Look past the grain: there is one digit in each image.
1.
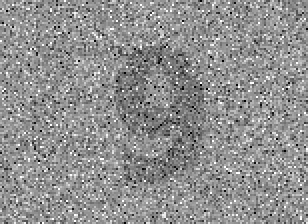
9
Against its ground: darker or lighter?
darker
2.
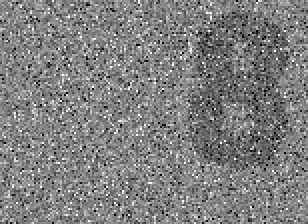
8
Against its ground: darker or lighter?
darker
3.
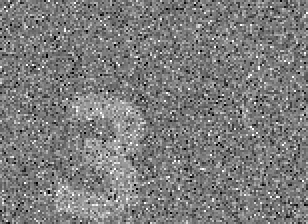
3
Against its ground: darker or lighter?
lighter
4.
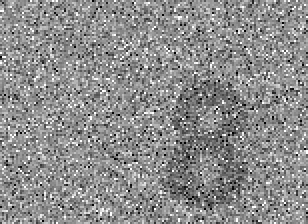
8
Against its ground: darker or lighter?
darker
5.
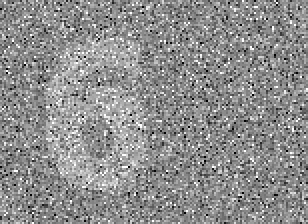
6
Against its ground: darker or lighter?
lighter
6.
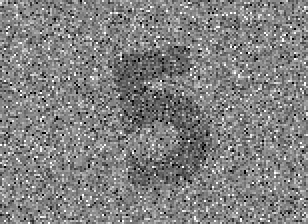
5
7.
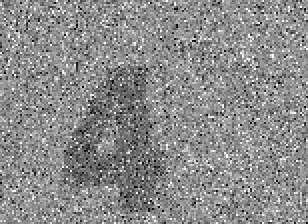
4
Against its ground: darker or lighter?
darker
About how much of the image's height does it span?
two thirds
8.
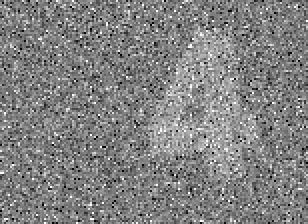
4
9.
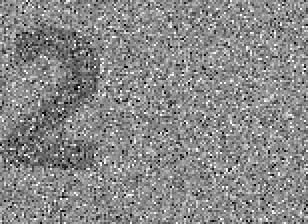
2
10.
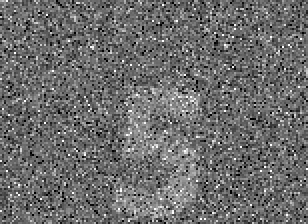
5
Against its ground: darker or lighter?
lighter
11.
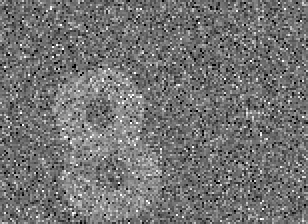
8
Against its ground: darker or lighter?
lighter
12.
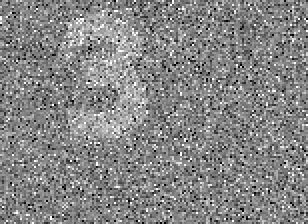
3
